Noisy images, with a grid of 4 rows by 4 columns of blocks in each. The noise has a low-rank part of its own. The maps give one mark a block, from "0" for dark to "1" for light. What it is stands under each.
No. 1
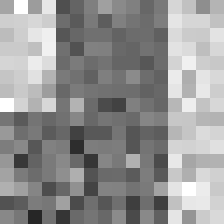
1 0 0 1
1 0 0 1
0 0 0 1
0 0 0 1
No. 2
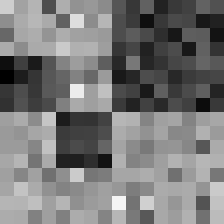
1 1 0 0
0 1 0 0
1 0 1 1
1 1 1 1
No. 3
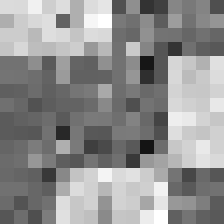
1 1 0 0
0 0 0 1
0 0 0 1
0 1 1 0
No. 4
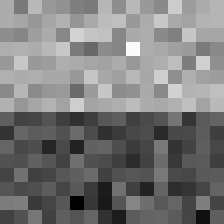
1 1 1 1
1 1 1 1
0 0 0 0
0 0 0 0
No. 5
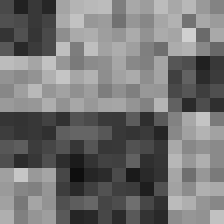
0 1 1 1
1 1 1 0
0 0 0 1
1 0 0 1
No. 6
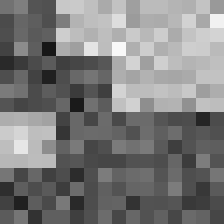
0 1 1 1
0 0 1 1
1 0 0 0
0 0 0 0
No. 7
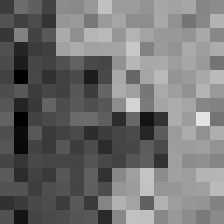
0 1 1 1
0 0 1 1
0 0 0 1
0 0 1 1
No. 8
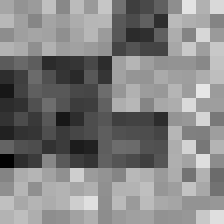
1 1 0 1
0 0 1 1
0 0 0 1
1 1 1 1
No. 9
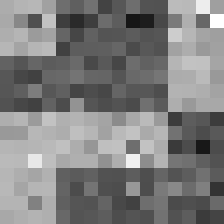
1 0 0 1
0 0 0 1
1 1 1 0
1 0 0 0
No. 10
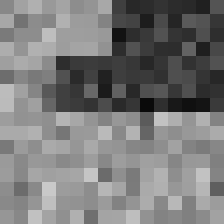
1 1 0 0
1 0 0 0
1 1 1 1
1 1 1 1
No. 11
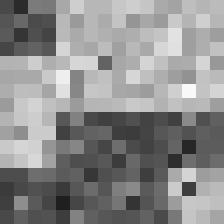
0 1 1 1
1 1 1 1
1 0 0 0
0 0 0 1
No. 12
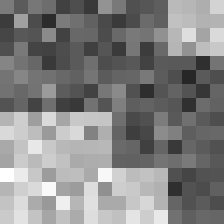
0 0 0 1
0 0 0 0
1 1 0 0
1 1 1 0
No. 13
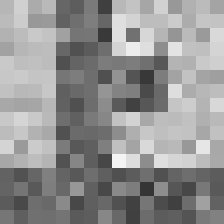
1 0 1 1
1 0 0 1
1 0 1 1
0 0 0 0
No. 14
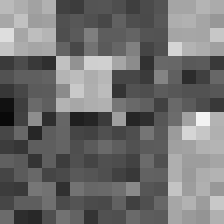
1 0 0 1
0 1 0 0
0 0 0 1
0 0 0 1
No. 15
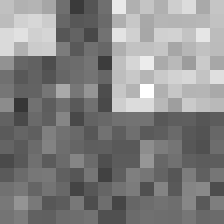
1 0 1 1
0 0 1 1
0 0 0 0
0 0 0 0
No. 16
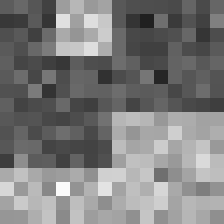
0 1 0 0
0 0 0 0
0 0 1 1
1 1 1 1
